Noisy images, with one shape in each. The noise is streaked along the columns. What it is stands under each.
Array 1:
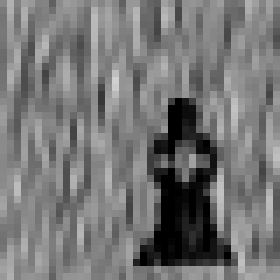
dark chess bishop
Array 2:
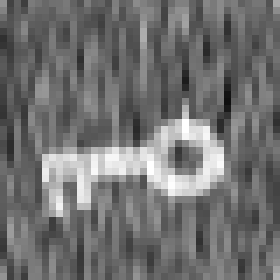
light key
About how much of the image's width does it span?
two thirds
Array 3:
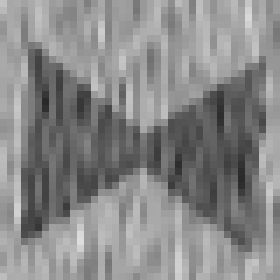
dark bow tie
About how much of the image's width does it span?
nearly all
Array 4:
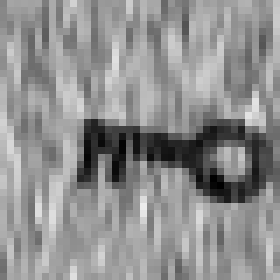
dark key
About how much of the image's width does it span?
two thirds
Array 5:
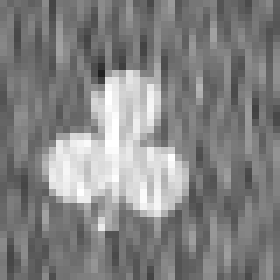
light club
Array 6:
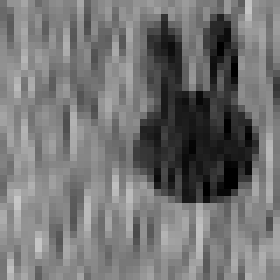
dark rabbit's head
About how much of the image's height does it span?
two thirds
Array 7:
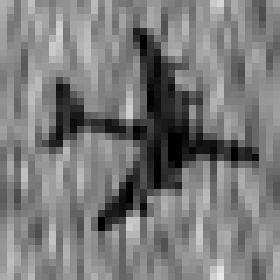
dark airplane
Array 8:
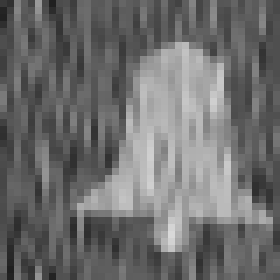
light bell
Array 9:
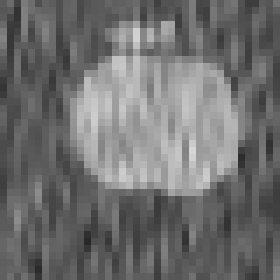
light apple
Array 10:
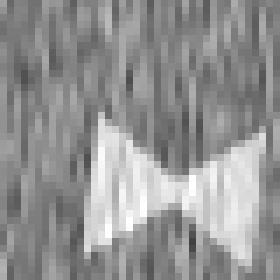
light bow tie
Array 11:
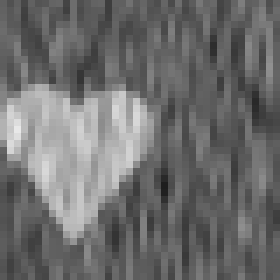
light heart
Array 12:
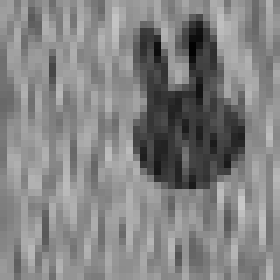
dark rabbit's head
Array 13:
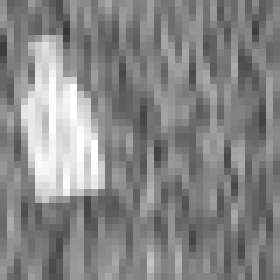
light bottle
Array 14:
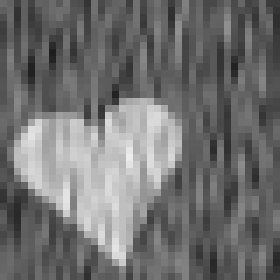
light heart
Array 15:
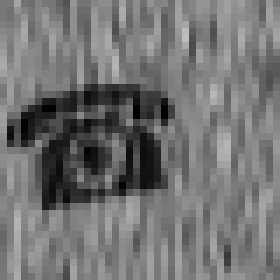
dark telephone
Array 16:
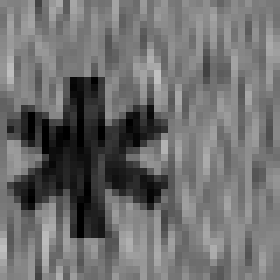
dark asterisk
